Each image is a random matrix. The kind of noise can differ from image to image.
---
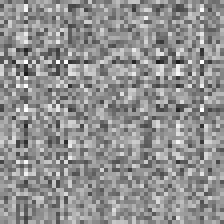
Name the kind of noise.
low rank plus noise
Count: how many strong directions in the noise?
one
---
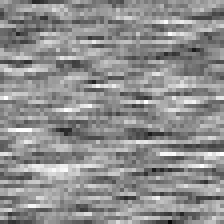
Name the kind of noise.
streaked along the rows
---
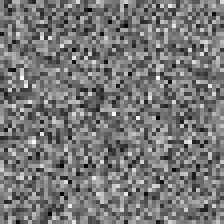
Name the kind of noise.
independent entries
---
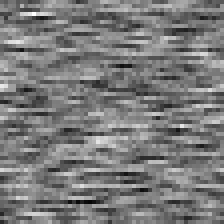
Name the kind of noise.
streaked along the rows
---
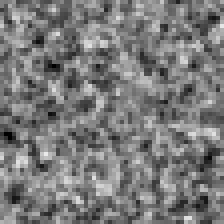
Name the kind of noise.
blotchy
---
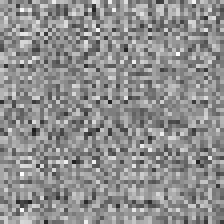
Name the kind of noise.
low rank plus noise
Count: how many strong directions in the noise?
three or four
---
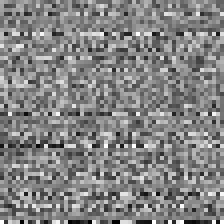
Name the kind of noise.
rows of uneven size
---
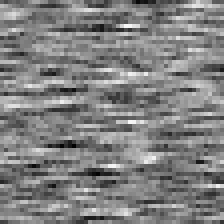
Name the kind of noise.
streaked along the rows
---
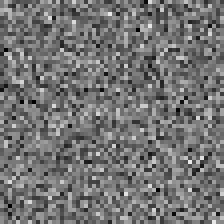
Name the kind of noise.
independent entries
